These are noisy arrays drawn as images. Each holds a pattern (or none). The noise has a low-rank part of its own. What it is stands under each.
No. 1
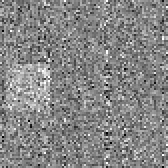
one block
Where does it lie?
middle left
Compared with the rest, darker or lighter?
lighter
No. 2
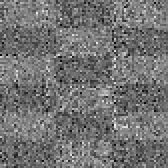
a checkerboard
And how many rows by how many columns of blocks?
6 by 3
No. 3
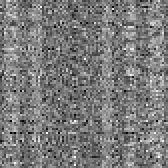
bands of columns
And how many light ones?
5
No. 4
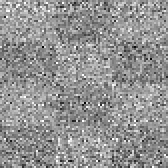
a checkerboard
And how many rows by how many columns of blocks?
4 by 3
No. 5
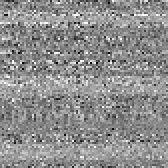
bands of rows
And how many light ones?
3
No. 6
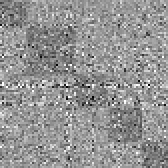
blocks along the diagonal
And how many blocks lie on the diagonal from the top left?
5
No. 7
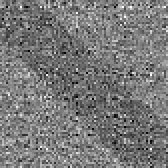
a diagonal band
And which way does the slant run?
top left to bottom right
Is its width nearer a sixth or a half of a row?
a half
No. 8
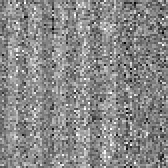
bands of columns
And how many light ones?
5
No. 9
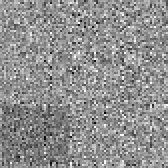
one block
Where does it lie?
bottom left
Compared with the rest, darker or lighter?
darker
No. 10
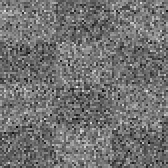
a checkerboard
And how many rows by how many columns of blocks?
4 by 3
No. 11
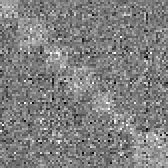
blocks along the diagonal
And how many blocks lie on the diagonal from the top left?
7
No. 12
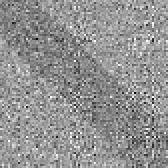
a diagonal band
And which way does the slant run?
top left to bottom right
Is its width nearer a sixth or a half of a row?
a half
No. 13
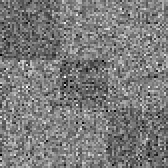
blocks along the diagonal
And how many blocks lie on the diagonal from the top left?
3
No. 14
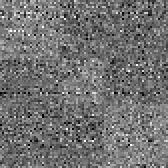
blocks along the diagonal
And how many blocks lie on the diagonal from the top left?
3
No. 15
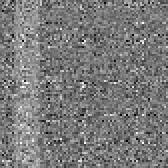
one band of columns
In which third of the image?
left
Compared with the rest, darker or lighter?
lighter
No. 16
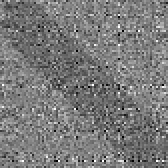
a diagonal band
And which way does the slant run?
top left to bottom right
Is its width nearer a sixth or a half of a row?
a half
